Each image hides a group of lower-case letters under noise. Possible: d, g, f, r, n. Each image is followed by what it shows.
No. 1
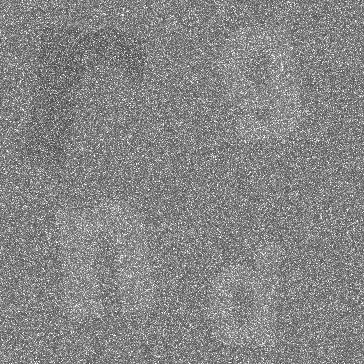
top left: dark r; top right: light g; bottom left: light n; bottom right: light d
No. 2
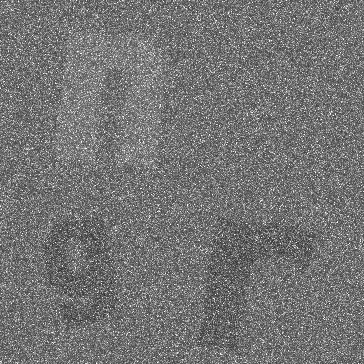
top left: light n; bottom left: dark g; bottom right: dark r
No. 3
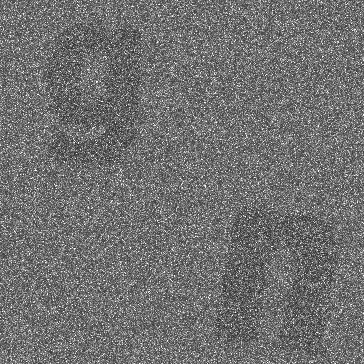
top left: dark g; bottom right: dark n
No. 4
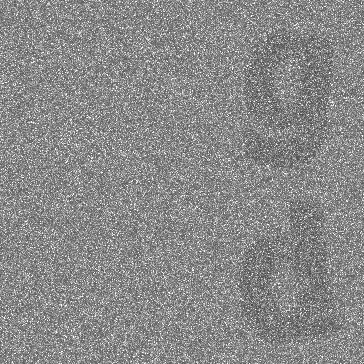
top right: dark g; bottom right: dark d
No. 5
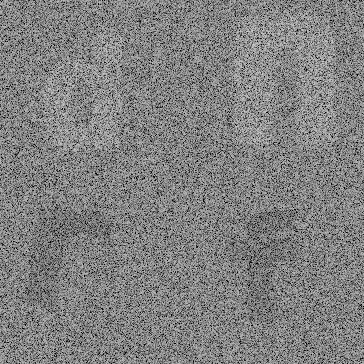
top left: light d; top right: light n; bottom left: dark r; bottom right: dark f
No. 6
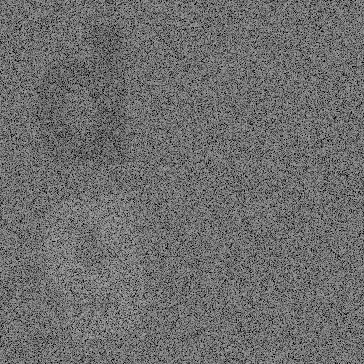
top left: dark d; bottom left: light g
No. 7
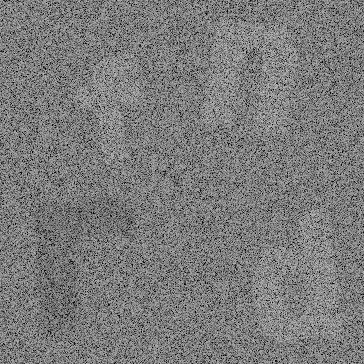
top left: light f; top right: light n; bottom left: dark r; bottom right: light d
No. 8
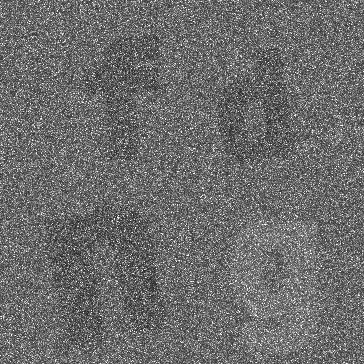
top left: dark f; top right: dark d; bottom left: dark n; bottom right: light g
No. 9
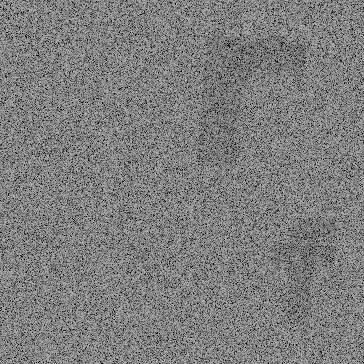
top right: dark r; bottom right: dark f
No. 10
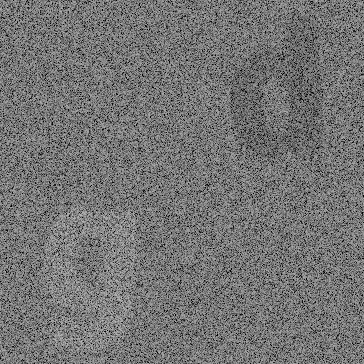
top right: dark d; bottom left: light g
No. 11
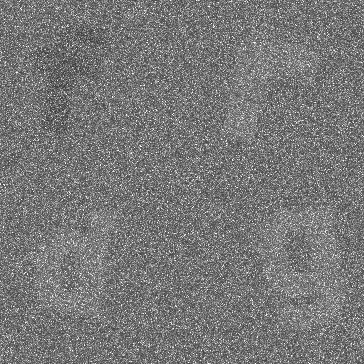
top left: dark f; top right: light r; bottom left: light d; bottom right: light g
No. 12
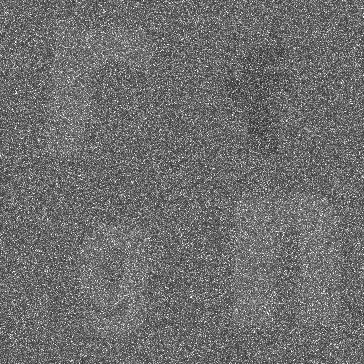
top left: light r; top right: dark f; bottom left: light g; bottom right: light n
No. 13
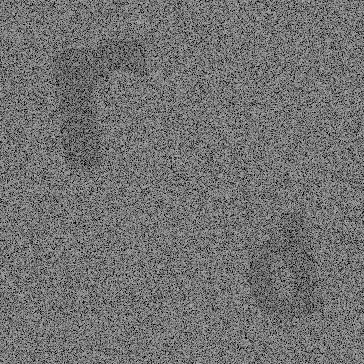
top left: dark r; bottom right: dark d
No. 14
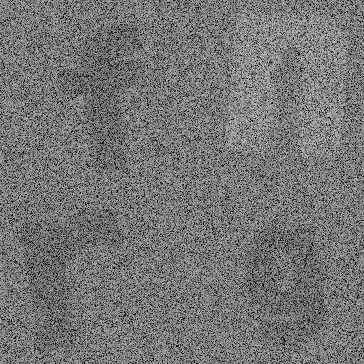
top left: dark f; top right: light n; bottom left: dark r; bottom right: dark g
